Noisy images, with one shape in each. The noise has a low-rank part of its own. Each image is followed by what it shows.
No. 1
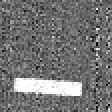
bar
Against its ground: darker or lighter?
lighter
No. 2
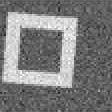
square frame
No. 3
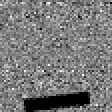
bar
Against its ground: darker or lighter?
darker
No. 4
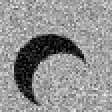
crescent
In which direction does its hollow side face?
down and right
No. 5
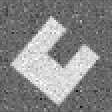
square with a notch
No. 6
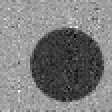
disc
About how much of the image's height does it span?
two thirds
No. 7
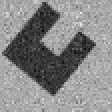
square with a notch
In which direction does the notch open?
up and right
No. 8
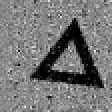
triangle frame
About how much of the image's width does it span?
two thirds
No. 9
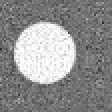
disc
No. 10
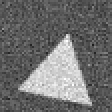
triangle
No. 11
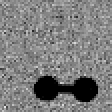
dumbbell
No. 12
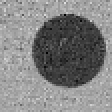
disc
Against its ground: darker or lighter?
darker
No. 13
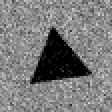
triangle
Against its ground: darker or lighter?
darker
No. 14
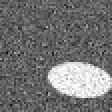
ellipse
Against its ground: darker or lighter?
lighter
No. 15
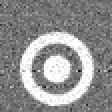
bullseye
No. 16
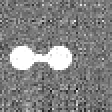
dumbbell
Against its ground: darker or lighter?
lighter
